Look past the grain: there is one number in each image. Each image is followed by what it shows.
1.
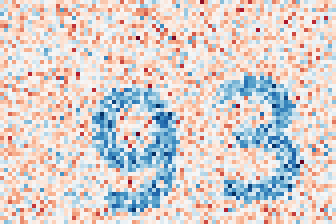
93
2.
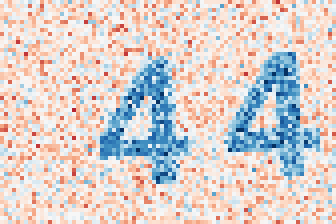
44
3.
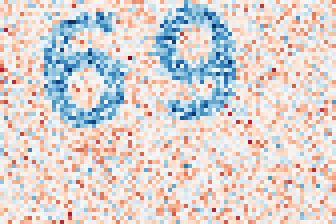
69
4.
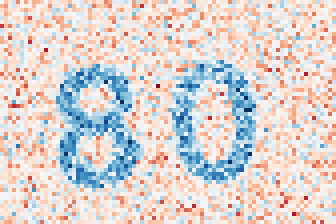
80
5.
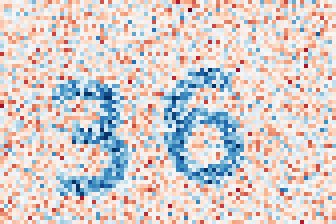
36
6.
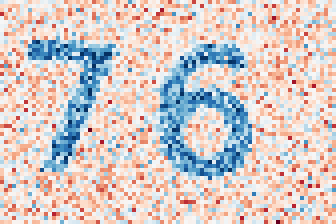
76
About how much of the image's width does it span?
two thirds
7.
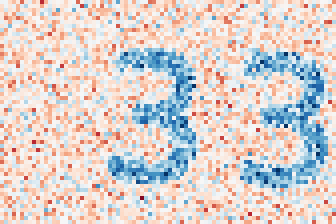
33
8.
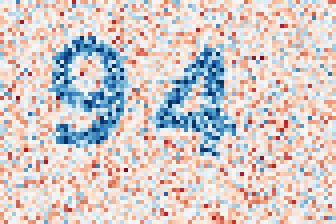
94
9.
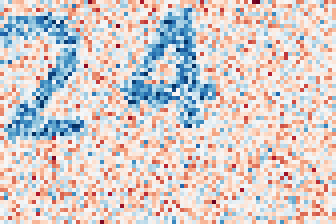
24
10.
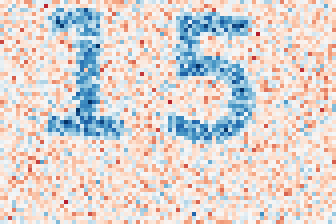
15
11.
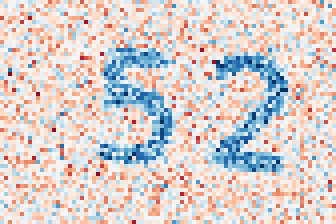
52
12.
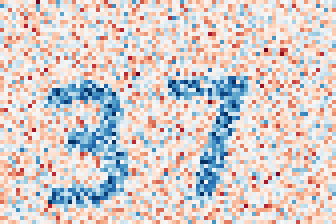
37
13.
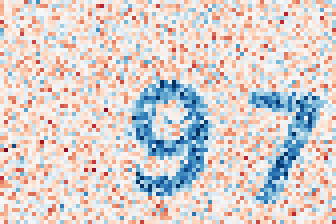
97
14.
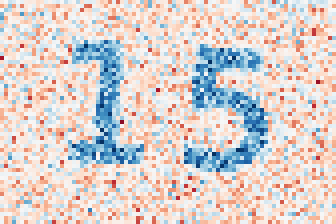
15
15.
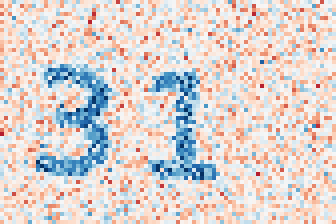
31
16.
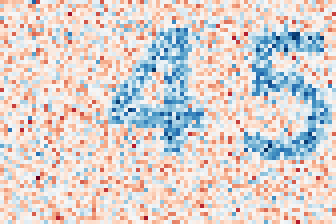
45
